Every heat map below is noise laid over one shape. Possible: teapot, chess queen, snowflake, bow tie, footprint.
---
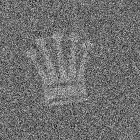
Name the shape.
chess queen
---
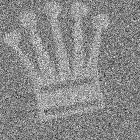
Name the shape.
chess queen
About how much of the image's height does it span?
nearly all
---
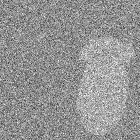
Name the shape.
footprint
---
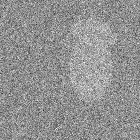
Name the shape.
footprint
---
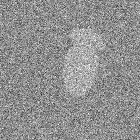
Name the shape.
footprint
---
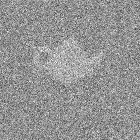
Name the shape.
teapot
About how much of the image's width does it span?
half
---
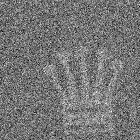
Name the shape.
chess queen
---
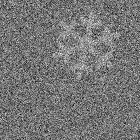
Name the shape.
snowflake
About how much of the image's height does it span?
half
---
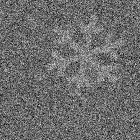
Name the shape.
snowflake
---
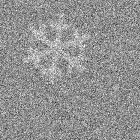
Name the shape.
snowflake
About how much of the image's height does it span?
half
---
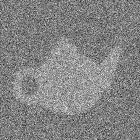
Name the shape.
teapot
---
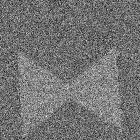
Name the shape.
bow tie
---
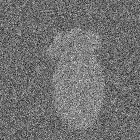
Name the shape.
footprint
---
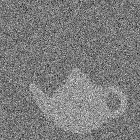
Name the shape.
teapot
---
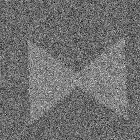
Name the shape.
bow tie
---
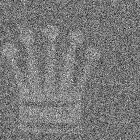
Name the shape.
chess queen
